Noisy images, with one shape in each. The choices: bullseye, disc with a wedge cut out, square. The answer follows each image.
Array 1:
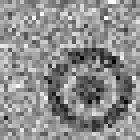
bullseye
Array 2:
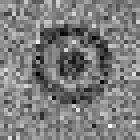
bullseye
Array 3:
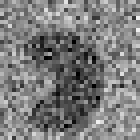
disc with a wedge cut out
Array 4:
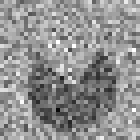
disc with a wedge cut out
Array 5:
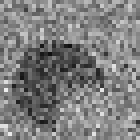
disc with a wedge cut out
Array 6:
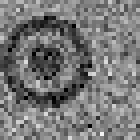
bullseye
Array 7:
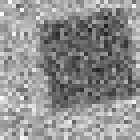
square
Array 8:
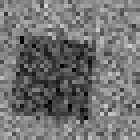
square
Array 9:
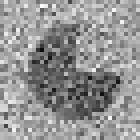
disc with a wedge cut out
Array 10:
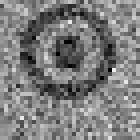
bullseye
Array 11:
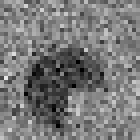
disc with a wedge cut out
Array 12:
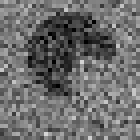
disc with a wedge cut out
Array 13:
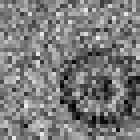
bullseye
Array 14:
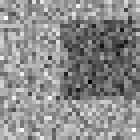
square
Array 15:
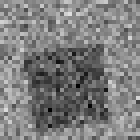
square
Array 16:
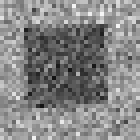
square
